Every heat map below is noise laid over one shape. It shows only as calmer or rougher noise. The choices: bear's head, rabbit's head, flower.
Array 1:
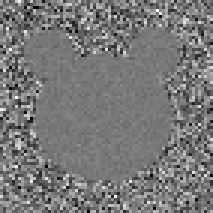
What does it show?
calm bear's head
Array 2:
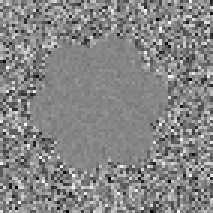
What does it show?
calm flower
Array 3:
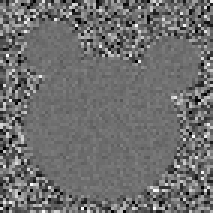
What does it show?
calm bear's head
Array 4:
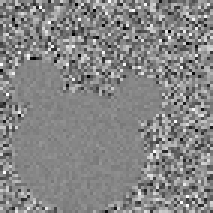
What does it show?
calm bear's head
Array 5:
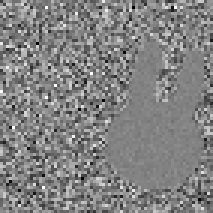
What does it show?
calm rabbit's head
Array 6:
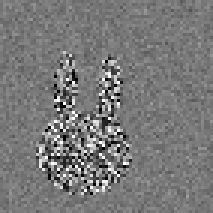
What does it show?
rough rabbit's head
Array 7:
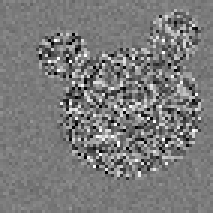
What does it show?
rough bear's head
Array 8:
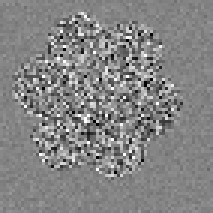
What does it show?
rough flower
